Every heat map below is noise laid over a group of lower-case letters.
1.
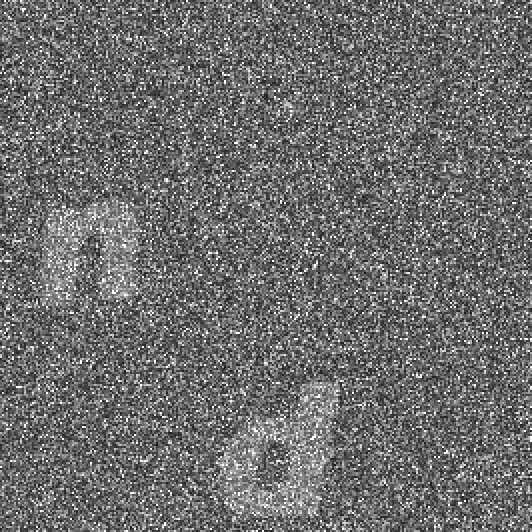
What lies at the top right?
nothing
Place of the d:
bottom middle
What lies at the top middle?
nothing
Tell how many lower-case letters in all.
2
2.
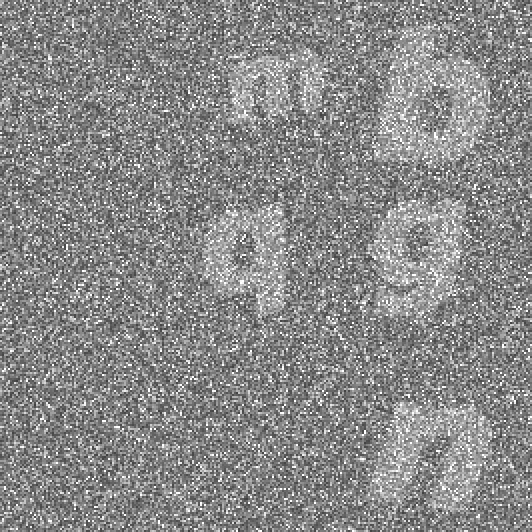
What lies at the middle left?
nothing
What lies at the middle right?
g
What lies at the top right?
b
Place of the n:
bottom right
